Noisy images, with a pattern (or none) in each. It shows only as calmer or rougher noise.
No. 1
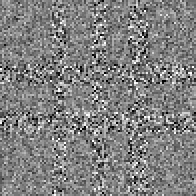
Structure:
bands of rows crossing bands of columns
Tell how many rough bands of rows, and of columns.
2 and 3
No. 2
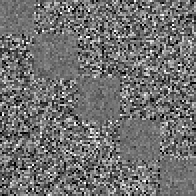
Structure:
blocks along the diagonal
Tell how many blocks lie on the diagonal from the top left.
5
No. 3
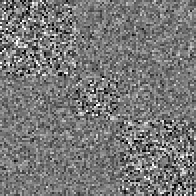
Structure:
blocks along the diagonal
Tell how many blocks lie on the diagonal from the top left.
3
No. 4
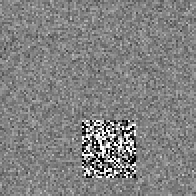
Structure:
one block
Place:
bottom middle
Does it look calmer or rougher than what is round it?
rougher
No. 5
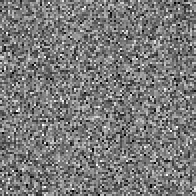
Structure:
only noise
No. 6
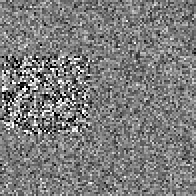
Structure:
one block
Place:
middle left
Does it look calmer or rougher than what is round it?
rougher
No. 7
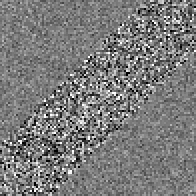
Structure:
a diagonal band
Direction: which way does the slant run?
bottom left to top right
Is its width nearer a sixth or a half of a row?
a half
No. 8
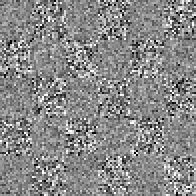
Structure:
a checkerboard
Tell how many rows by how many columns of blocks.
5 by 6
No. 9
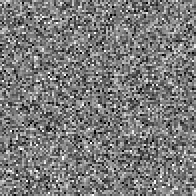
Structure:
only noise
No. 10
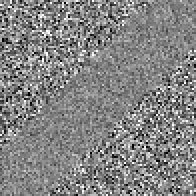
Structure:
a diagonal band
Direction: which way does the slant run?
bottom left to top right
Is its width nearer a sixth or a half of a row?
a half
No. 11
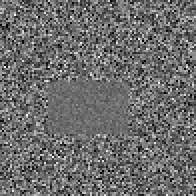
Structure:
one block
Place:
centre
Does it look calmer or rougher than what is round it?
calmer
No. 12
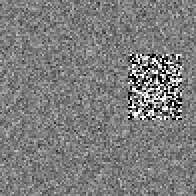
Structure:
one block
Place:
middle right
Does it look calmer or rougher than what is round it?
rougher
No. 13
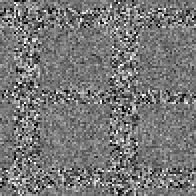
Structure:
bands of rows crossing bands of columns
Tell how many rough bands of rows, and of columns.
3 and 2
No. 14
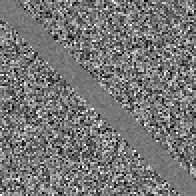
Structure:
a diagonal band
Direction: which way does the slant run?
top left to bottom right
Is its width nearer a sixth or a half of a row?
a sixth
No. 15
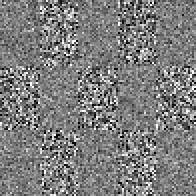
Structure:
a checkerboard
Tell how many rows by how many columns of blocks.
3 by 5
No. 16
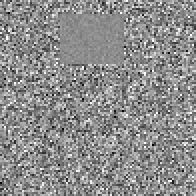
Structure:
one block
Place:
top middle
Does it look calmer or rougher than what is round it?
calmer
